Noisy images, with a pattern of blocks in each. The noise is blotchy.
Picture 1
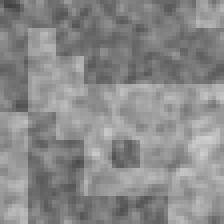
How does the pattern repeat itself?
no symmetry
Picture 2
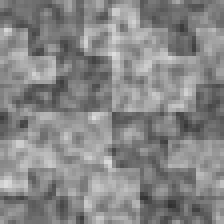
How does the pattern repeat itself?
the same after a half turn
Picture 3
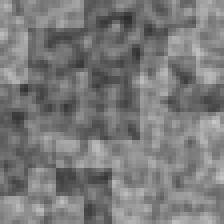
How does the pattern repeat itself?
mirrored about the diagonal from the top left
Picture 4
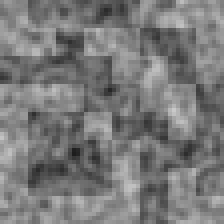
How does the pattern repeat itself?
mirrored about the diagonal from the bottom left
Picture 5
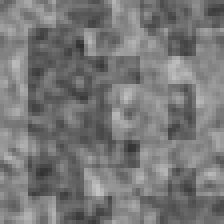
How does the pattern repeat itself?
top and bottom mirror each other
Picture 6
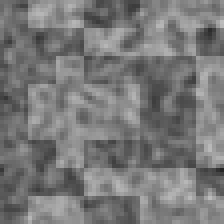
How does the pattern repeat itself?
top and bottom mirror each other
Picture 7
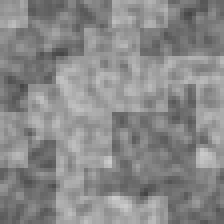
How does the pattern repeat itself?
mirrored about the diagonal from the top left
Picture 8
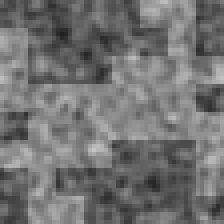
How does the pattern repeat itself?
the same after a half turn
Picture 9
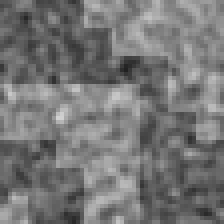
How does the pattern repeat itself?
mirrored about the diagonal from the bottom left
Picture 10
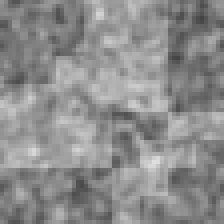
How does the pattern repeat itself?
mirrored about the diagonal from the top left
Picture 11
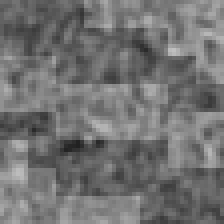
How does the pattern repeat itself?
the same after a half turn
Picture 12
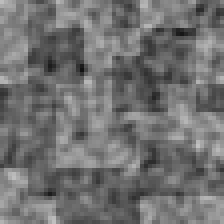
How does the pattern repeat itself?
mirrored about the diagonal from the bottom left
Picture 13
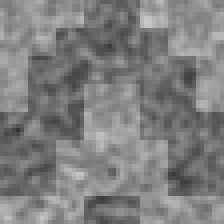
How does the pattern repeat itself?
left and right mirror each other
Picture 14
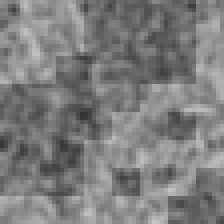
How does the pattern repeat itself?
mirrored about the diagonal from the top left
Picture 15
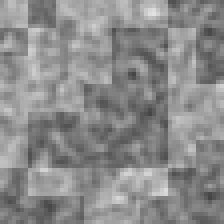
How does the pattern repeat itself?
mirrored about the diagonal from the top left
